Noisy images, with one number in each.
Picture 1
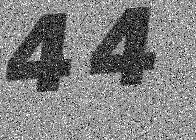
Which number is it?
44
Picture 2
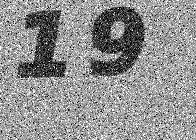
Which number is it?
19
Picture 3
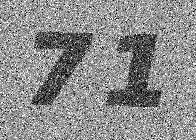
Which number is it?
71
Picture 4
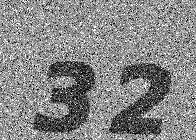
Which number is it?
32
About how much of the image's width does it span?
two thirds
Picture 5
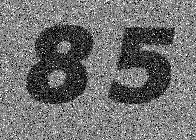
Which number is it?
85
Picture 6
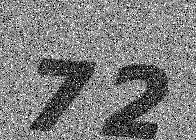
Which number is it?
72
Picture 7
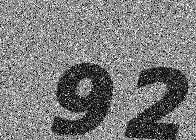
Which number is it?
92
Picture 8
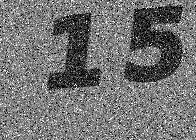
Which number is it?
15
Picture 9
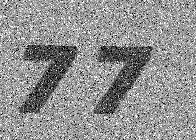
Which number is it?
77
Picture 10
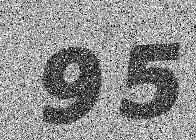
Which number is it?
95
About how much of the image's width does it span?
two thirds
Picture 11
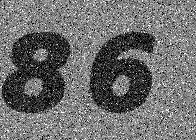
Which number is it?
86
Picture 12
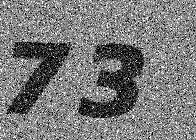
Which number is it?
73
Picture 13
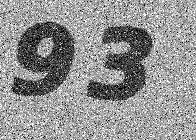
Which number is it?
93
